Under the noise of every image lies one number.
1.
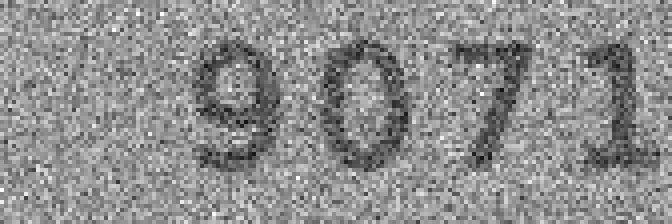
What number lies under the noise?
9071
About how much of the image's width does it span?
two thirds
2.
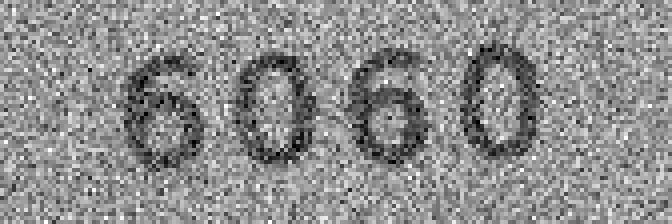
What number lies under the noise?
6060
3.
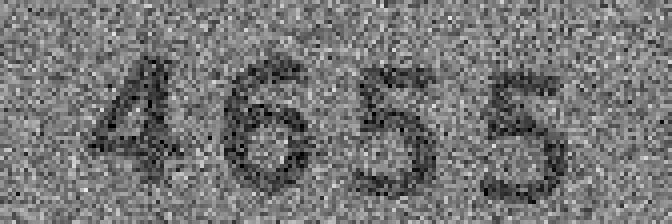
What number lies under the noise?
4655
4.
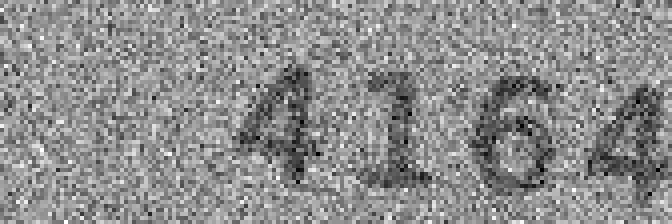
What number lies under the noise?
4164
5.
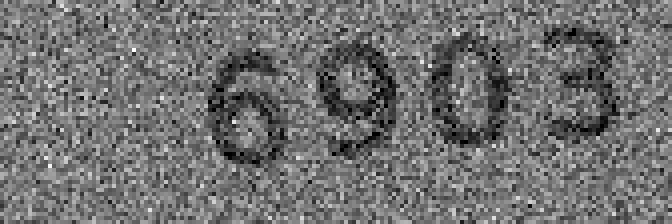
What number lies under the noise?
6903
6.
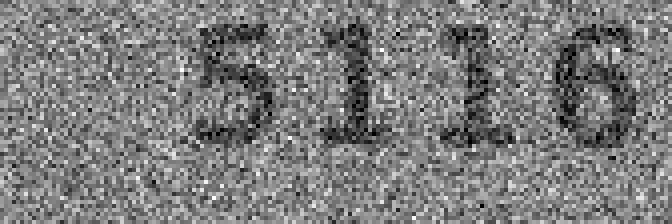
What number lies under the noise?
5116
